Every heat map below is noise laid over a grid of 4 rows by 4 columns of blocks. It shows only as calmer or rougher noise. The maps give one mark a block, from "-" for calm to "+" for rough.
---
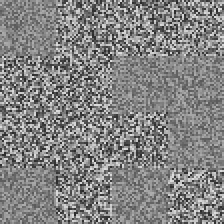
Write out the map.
-+++
++--
+++-
-+-+
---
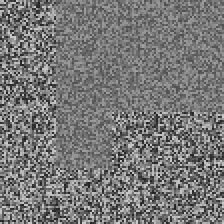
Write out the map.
+---
+---
+-++
++++
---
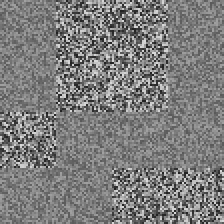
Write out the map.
-++-
-++-
+---
--++
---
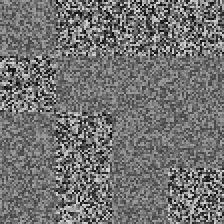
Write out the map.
-+++
+---
-+--
-+-+
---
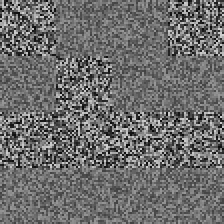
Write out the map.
+--+
-+--
++++
----
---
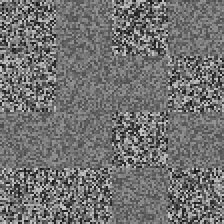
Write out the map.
+-+-
+--+
--+-
++-+
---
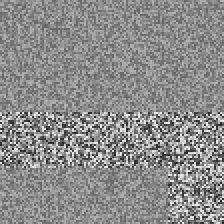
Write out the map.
----
----
++++
---+
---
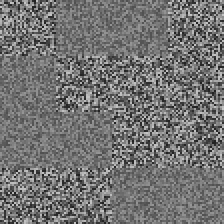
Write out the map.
+--+
-+++
--++
++--
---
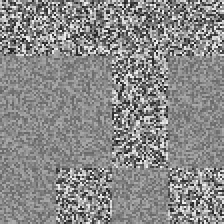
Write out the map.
++++
--+-
--+-
-+-+
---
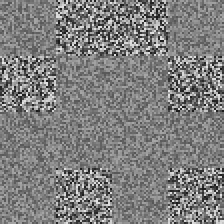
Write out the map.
-++-
+--+
----
-+-+
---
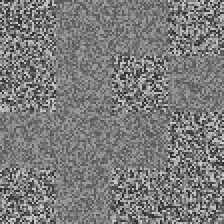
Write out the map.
+--+
+-+-
---+
+-++
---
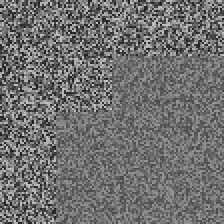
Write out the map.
++++
++--
+---
+---
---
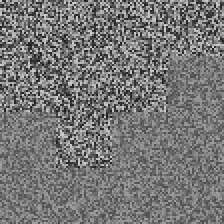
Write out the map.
++++
+++-
-+--
----
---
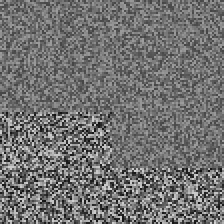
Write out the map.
----
----
++--
++++
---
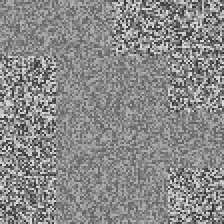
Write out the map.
--++
+--+
+---
+--+
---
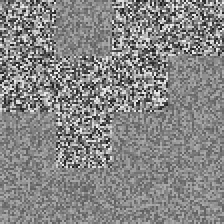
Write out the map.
+-++
+++-
-+--
----
